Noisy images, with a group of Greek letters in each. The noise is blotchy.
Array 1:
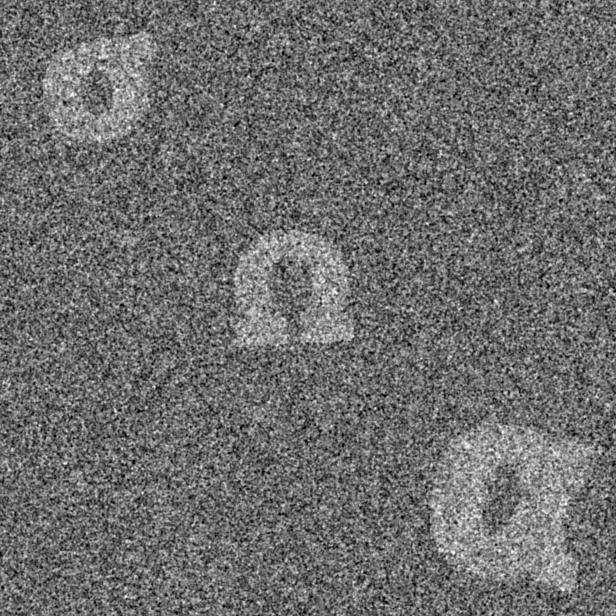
top left: sigma; centre: omega; bottom right: alpha
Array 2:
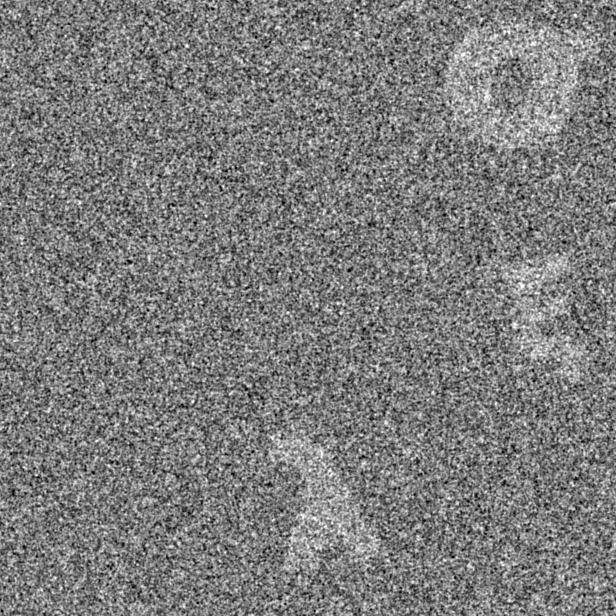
top right: sigma; middle right: xi; bottom middle: lambda
